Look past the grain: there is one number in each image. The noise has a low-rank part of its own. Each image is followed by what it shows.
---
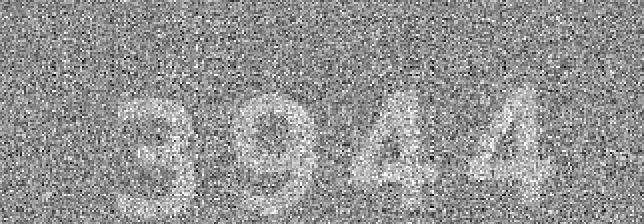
3944
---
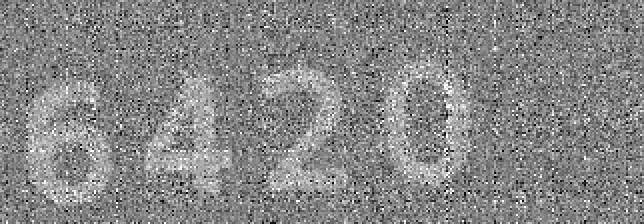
6420
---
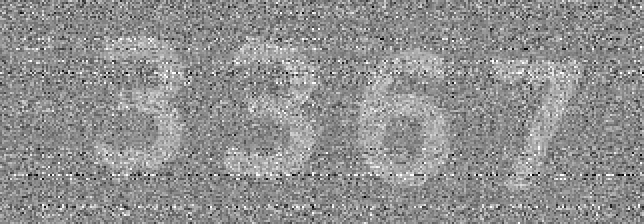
3367
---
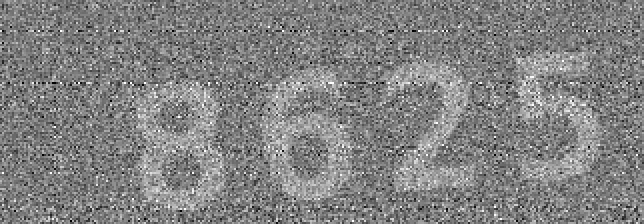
8625
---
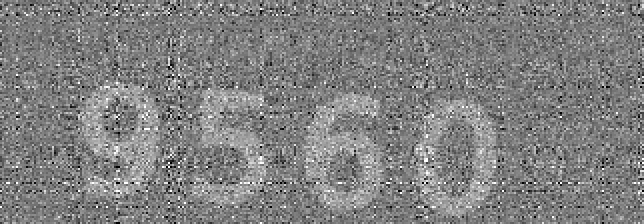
9560
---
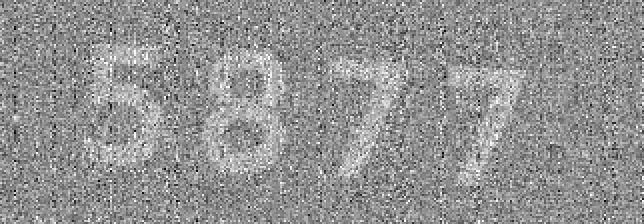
5877
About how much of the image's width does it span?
two thirds
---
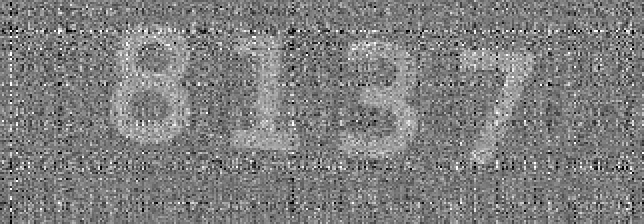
8137
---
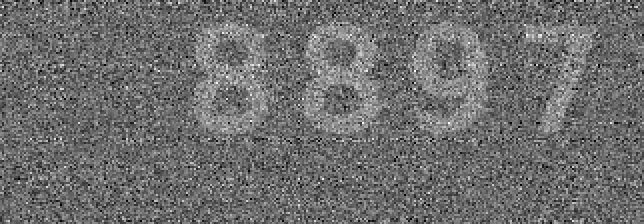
8897
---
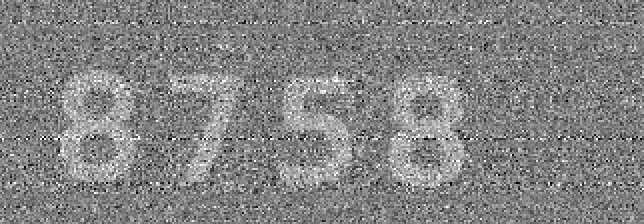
8758
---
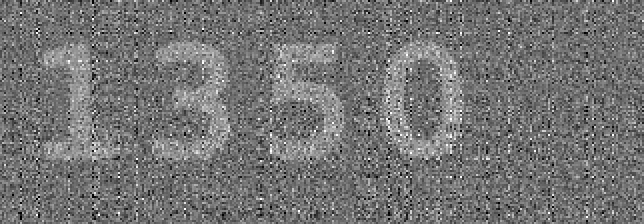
1350
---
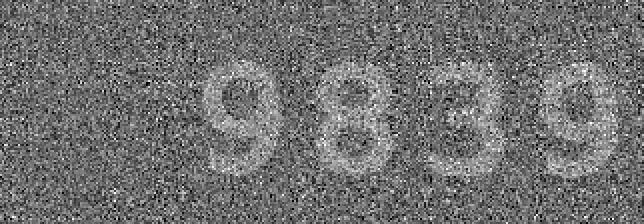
9839
